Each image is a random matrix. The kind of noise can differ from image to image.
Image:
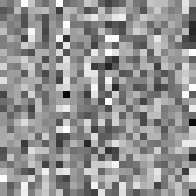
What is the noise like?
columns of uneven size
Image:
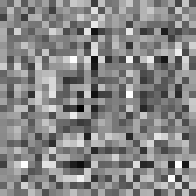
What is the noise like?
low rank plus noise
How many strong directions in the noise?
two
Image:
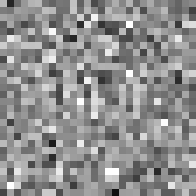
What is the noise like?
low rank plus noise
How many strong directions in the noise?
five to eight
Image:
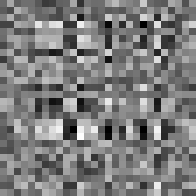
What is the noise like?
low rank plus noise
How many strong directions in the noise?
one
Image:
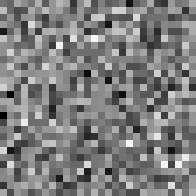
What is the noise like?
independent entries
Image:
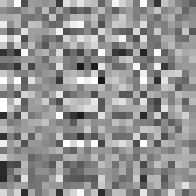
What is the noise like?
low rank plus noise
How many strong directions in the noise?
one
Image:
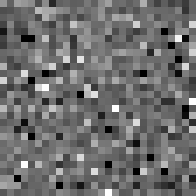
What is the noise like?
heavy tails
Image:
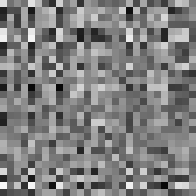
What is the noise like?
low rank plus noise
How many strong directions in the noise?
one
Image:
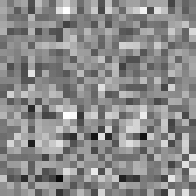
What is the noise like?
low rank plus noise
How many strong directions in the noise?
two
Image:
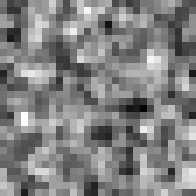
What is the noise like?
blotchy
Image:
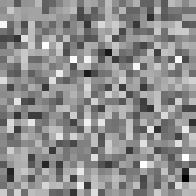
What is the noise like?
independent entries
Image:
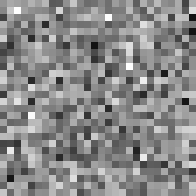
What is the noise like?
low rank plus noise
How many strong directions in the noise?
five to eight
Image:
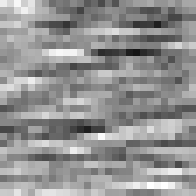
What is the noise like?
streaked along the rows
